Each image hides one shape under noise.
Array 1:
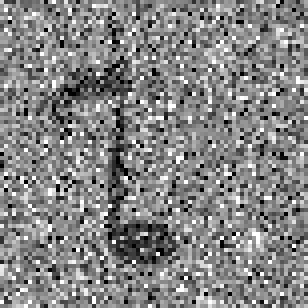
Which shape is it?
musical note
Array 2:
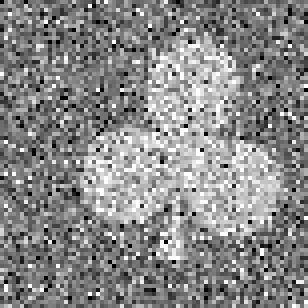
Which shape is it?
club
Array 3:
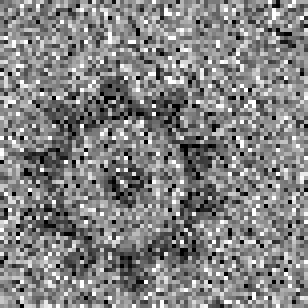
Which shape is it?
gear
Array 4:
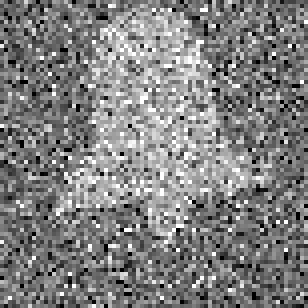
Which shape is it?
bell
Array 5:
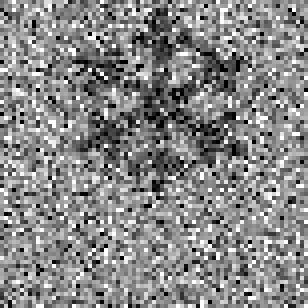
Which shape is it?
snowflake
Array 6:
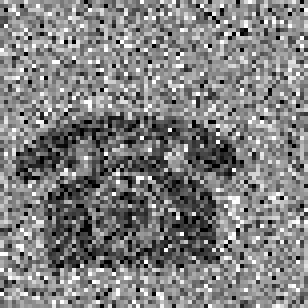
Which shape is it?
telephone
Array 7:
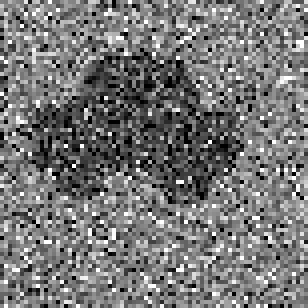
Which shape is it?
car
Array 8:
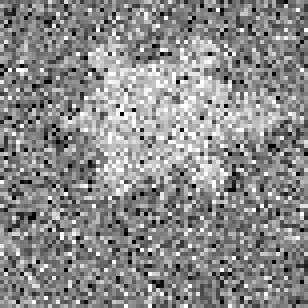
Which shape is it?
turtle
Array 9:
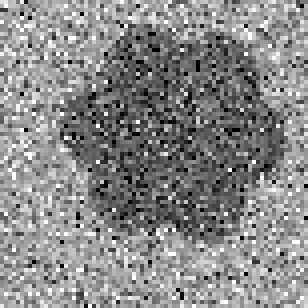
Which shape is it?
flower
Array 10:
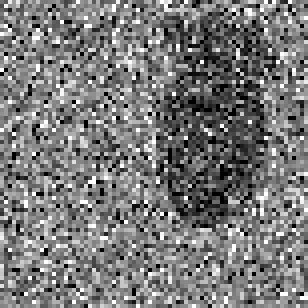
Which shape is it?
footprint
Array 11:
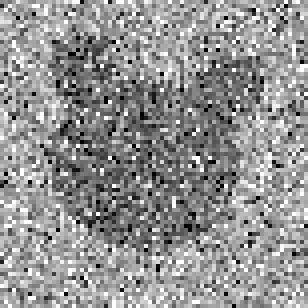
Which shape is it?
bear's head
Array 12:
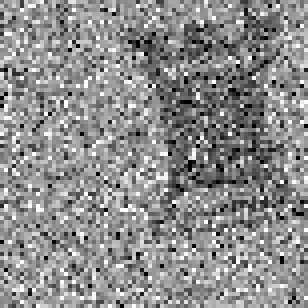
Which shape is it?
chess rook
